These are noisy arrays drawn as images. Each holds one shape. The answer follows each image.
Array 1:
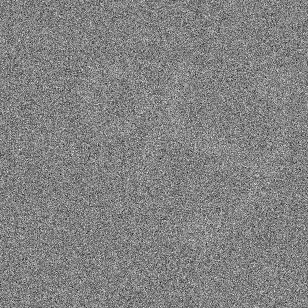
anchor
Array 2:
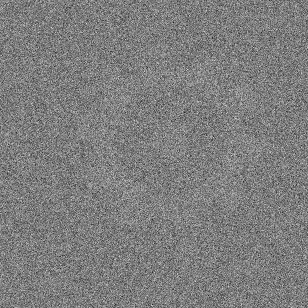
gear
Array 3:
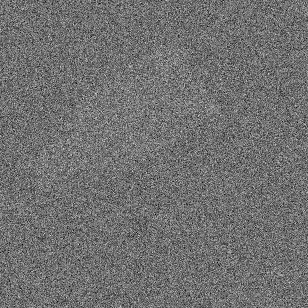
bottle
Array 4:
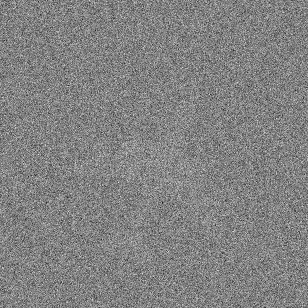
airplane
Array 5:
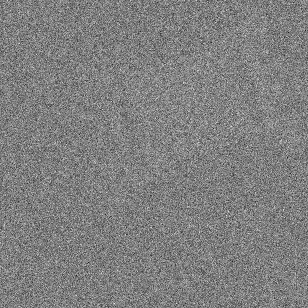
chess rook
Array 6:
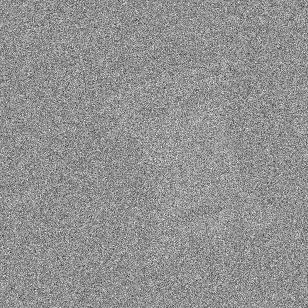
chess rook
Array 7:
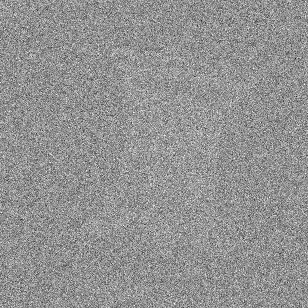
chess rook
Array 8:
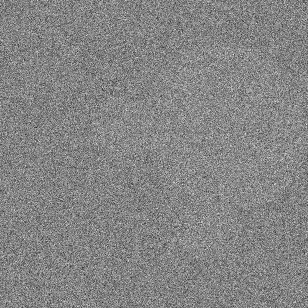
bear's head
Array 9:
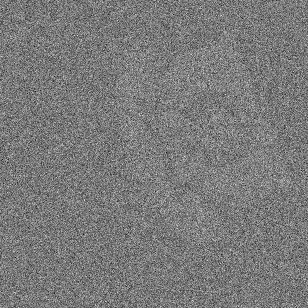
telephone
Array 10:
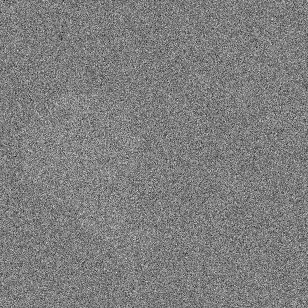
pear
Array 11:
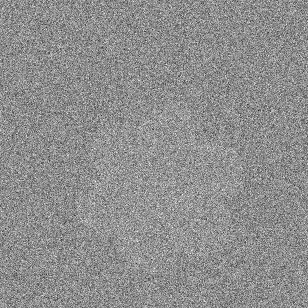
flower
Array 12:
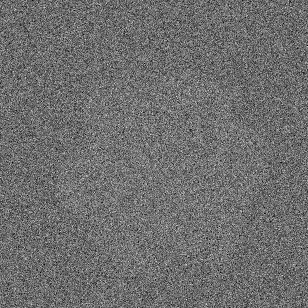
flower
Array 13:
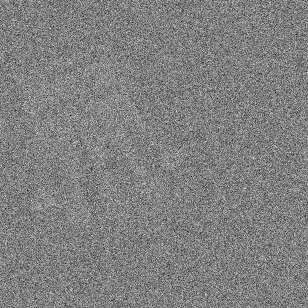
chess queen
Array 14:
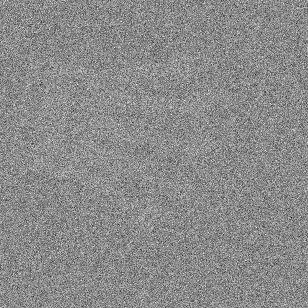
chess queen
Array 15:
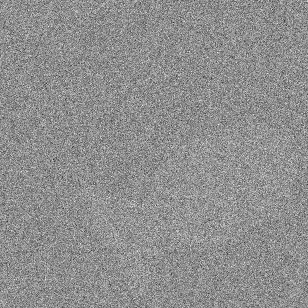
fish
